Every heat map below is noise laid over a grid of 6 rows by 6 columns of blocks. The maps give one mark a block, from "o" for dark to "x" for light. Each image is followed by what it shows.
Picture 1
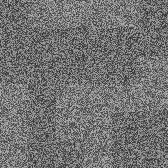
o x x x x o
o o o o o o
o o o o o x
x o x x x x
x o x x o o
x o o x o o
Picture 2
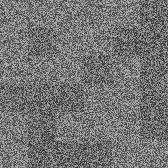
x x x x x o
x o x x o o
x x x o x o
o o o x x o
x o x x x o
x o o o x x
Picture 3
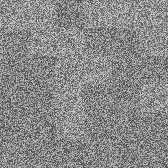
x x o x x x
o x x o o x
o o x x o o
o o x o o x
o o x o o o
o o o o o o
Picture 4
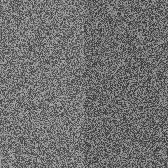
x x x o o o
x x x o o o
x x x o o o
x x x o o o
x x x o o o
x x x o o o
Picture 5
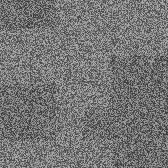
o o x x x x
x x x x x x
x x x x o o
o o x x o o
o o x o o o
x x x x o o
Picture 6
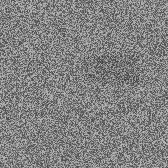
x x x x x x
x x x x x x
x x x o o x
x x x x x x
x x x x x x
x x x x x x
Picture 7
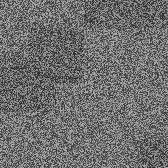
x x x o o o
x o o x x x
o o o x x x
o o x x x x
x x x x x x
x x x x x o
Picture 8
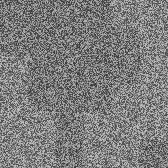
o o o o x x
o o o o o x
x o o o o x
x o o o x x
x x o x x x
x x o x x o
